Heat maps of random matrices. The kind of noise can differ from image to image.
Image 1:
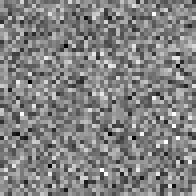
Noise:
independent entries
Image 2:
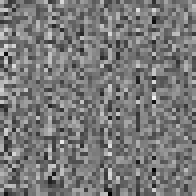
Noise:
columns of uneven size
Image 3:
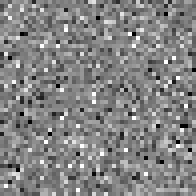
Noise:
heavy tails
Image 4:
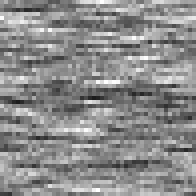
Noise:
streaked along the rows
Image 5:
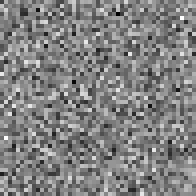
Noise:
independent entries
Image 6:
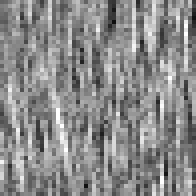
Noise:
streaked along the columns
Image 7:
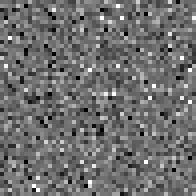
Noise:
heavy tails
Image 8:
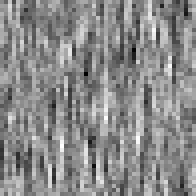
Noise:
streaked along the columns
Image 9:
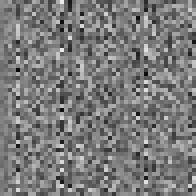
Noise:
columns of uneven size
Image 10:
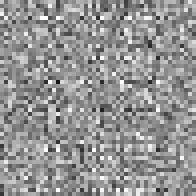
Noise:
low rank plus noise
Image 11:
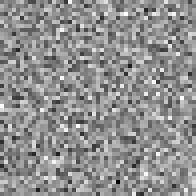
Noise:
independent entries
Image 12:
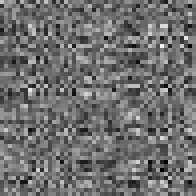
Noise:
low rank plus noise
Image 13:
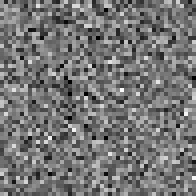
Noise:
independent entries
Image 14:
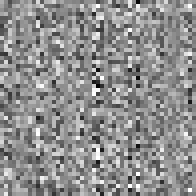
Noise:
columns of uneven size
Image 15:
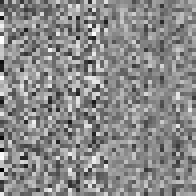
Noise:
columns of uneven size
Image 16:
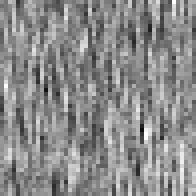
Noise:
streaked along the columns
